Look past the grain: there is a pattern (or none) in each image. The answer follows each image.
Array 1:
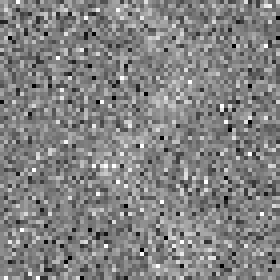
a wavy band
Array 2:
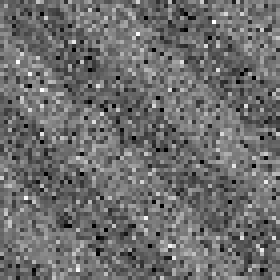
diagonal stripes
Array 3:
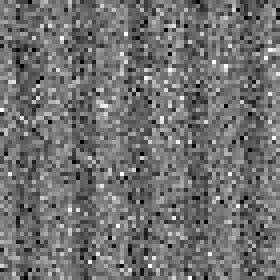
vertical stripes
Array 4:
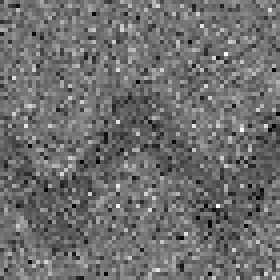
a wavy band
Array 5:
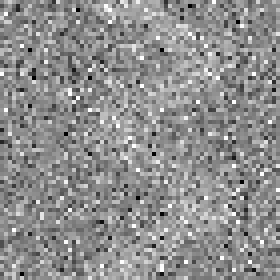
a wavy band
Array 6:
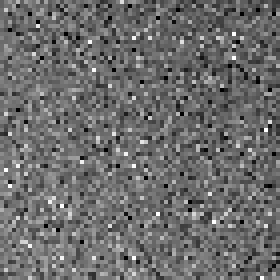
a smooth slope
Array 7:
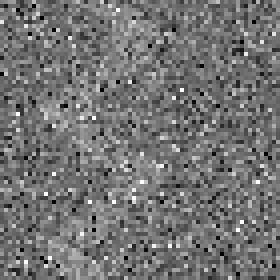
a wavy band
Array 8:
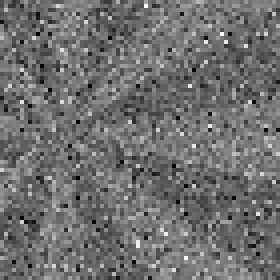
spokes from one point
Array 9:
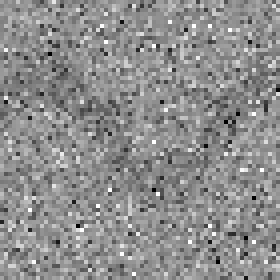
a wavy band
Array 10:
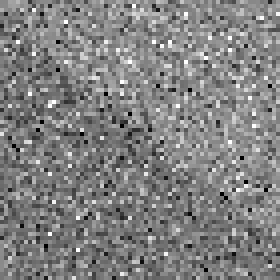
a sharp edge
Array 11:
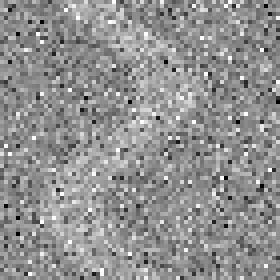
a wavy band
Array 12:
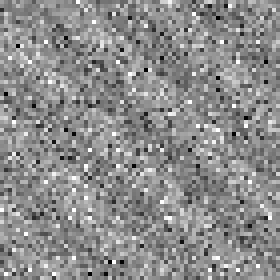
diagonal stripes
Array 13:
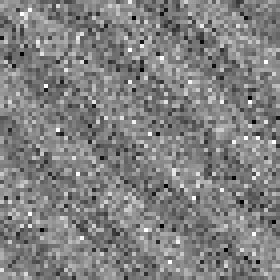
diagonal stripes
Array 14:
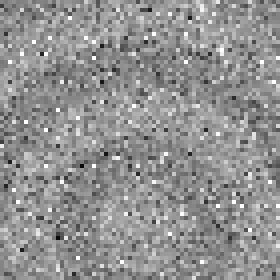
rings round one point
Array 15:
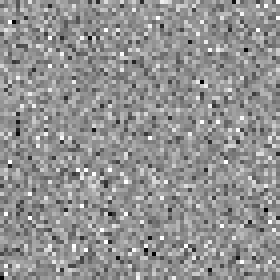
only noise
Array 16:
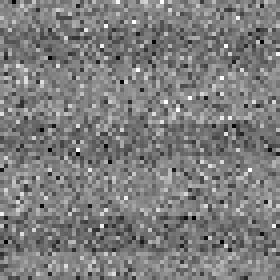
horizontal stripes
